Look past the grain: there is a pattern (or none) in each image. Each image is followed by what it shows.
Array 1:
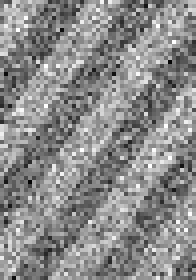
diagonal stripes
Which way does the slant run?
bottom left to top right
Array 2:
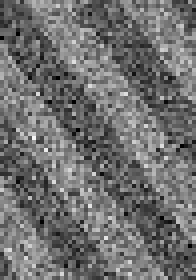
diagonal stripes
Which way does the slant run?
top left to bottom right
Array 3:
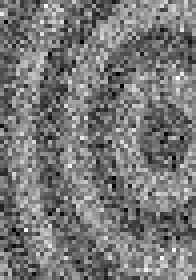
rings round one point
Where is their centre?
middle right
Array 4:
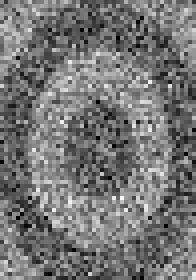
rings round one point
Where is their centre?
centre
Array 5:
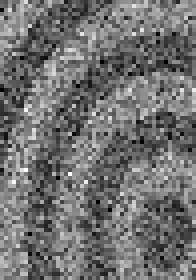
rings round one point
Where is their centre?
bottom right
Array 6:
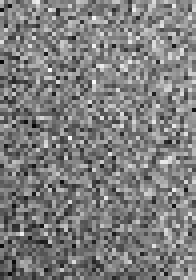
a smooth slope
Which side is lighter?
top right
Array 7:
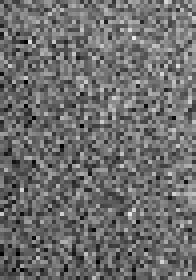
a smooth slope
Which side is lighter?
top right
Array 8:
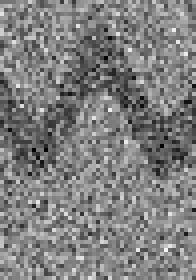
a wavy band
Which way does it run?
left to right
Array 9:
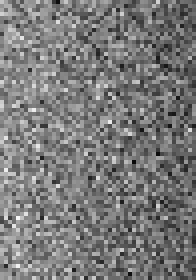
a smooth slope
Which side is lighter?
left
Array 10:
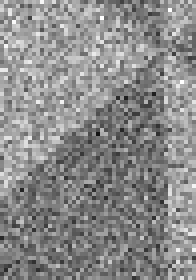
spokes from one point
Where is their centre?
top right
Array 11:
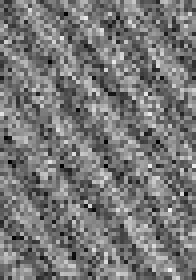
diagonal stripes
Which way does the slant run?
top left to bottom right
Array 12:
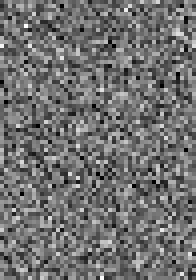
only noise
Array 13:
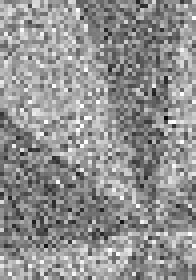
spokes from one point
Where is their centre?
bottom right
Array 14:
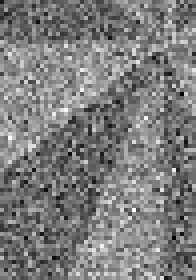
spokes from one point
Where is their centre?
top right
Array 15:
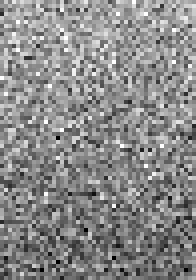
a smooth slope
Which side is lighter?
top
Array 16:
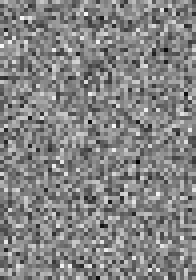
only noise
